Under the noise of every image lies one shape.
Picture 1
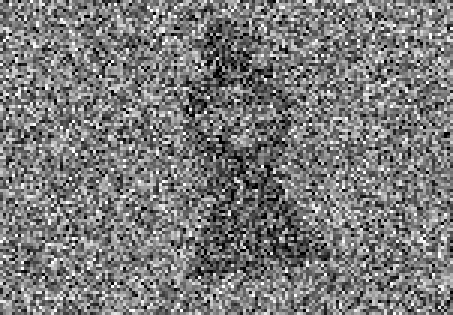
chess bishop
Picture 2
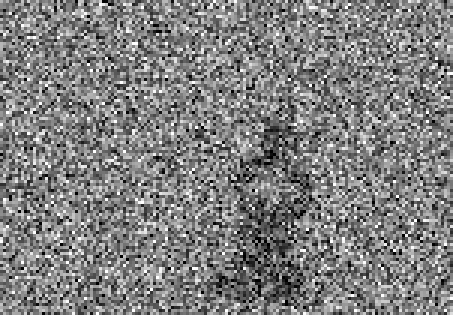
chess bishop
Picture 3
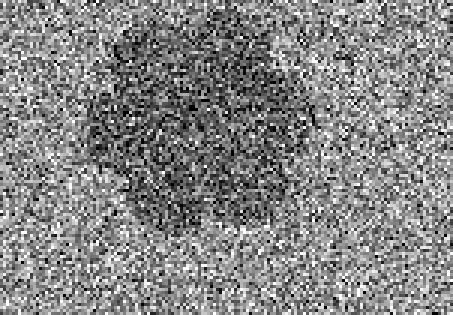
flower
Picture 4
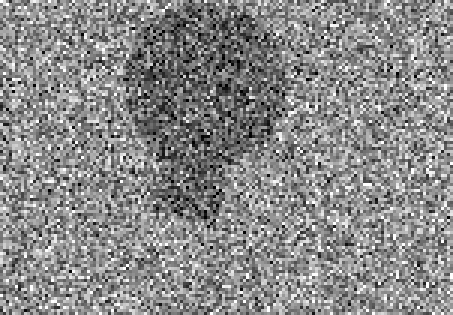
light bulb
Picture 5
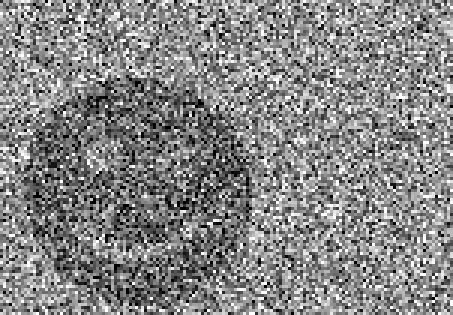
smiling face
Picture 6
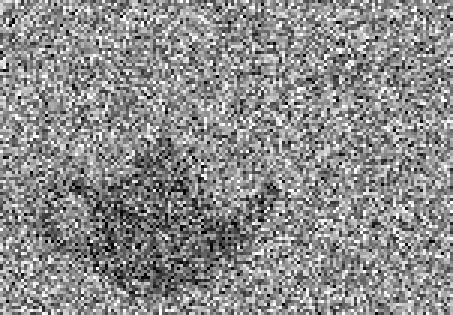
teapot
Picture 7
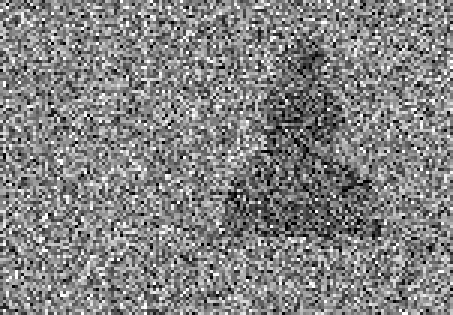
chess pawn
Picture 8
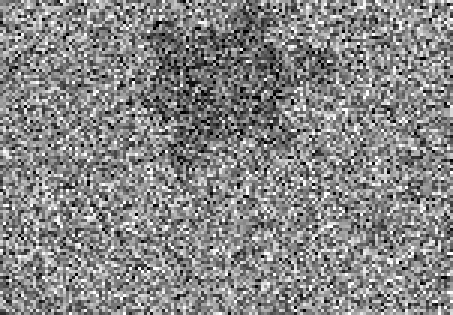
turtle
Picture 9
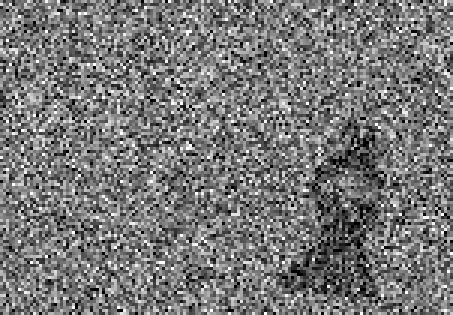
chess bishop
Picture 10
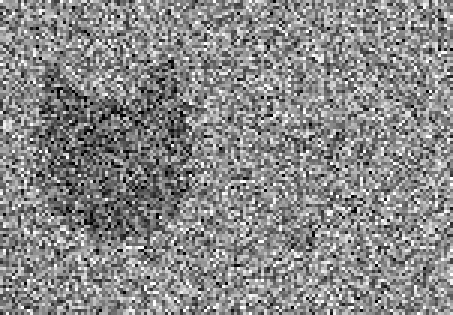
cat's head
